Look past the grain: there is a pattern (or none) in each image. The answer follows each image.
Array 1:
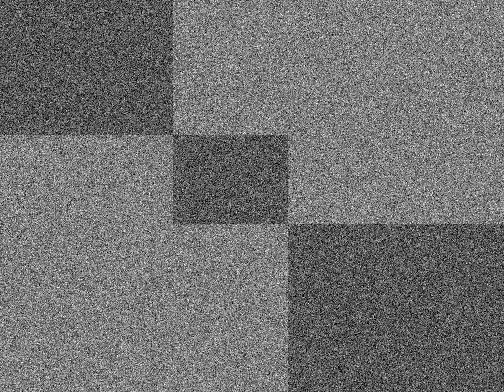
blocks along the diagonal
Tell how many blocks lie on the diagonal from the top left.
3
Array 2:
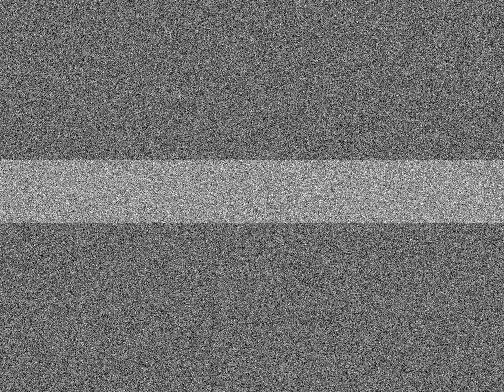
one band of rows
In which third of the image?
middle
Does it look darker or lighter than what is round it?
lighter
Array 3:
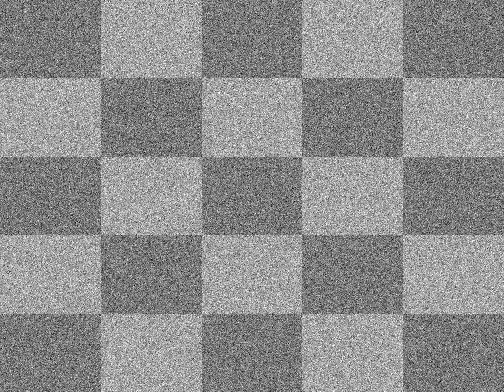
a checkerboard
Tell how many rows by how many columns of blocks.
5 by 5
